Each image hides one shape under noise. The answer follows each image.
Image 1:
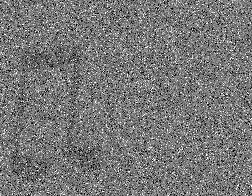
pair of musical notes
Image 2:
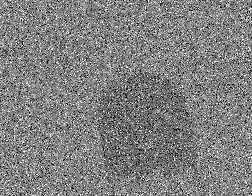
ghost
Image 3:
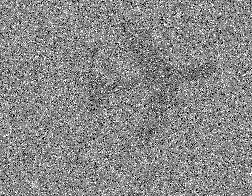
airplane
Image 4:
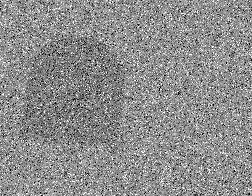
ghost
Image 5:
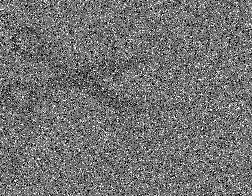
pair of scissors
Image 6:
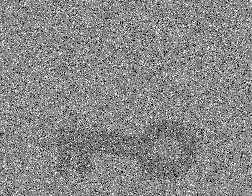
key
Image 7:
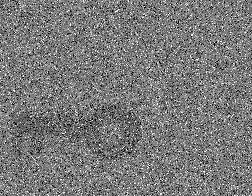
key
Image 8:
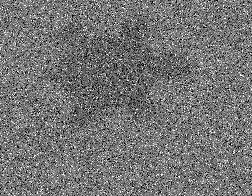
turtle
